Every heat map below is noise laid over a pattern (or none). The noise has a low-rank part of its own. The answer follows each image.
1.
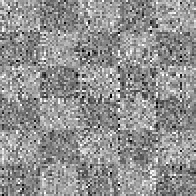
a checkerboard
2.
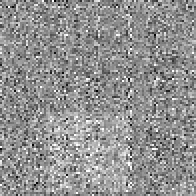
one block
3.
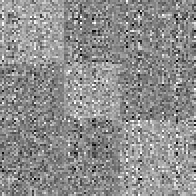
blocks along the diagonal
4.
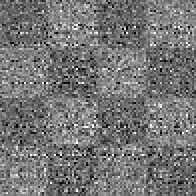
a checkerboard
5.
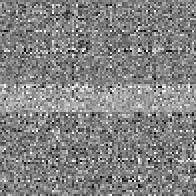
one band of rows
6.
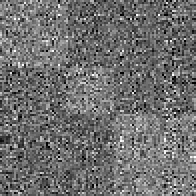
blocks along the diagonal
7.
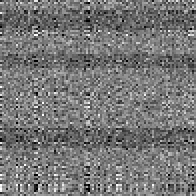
bands of rows
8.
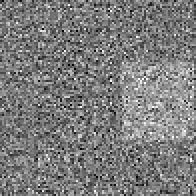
one block
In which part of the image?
middle right
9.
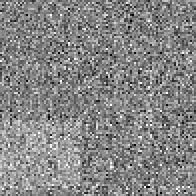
one block
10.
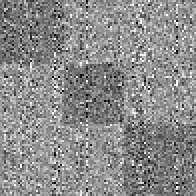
blocks along the diagonal
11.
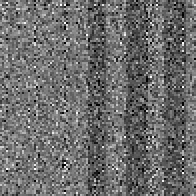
bands of columns
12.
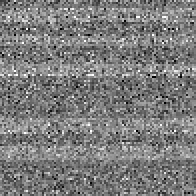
bands of rows
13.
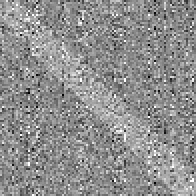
a diagonal band
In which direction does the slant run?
top left to bottom right
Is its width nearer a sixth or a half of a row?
a sixth
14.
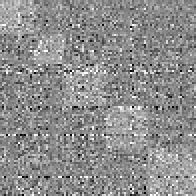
blocks along the diagonal
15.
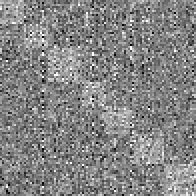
blocks along the diagonal
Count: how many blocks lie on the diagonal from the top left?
7
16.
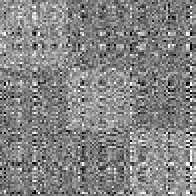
blocks along the diagonal
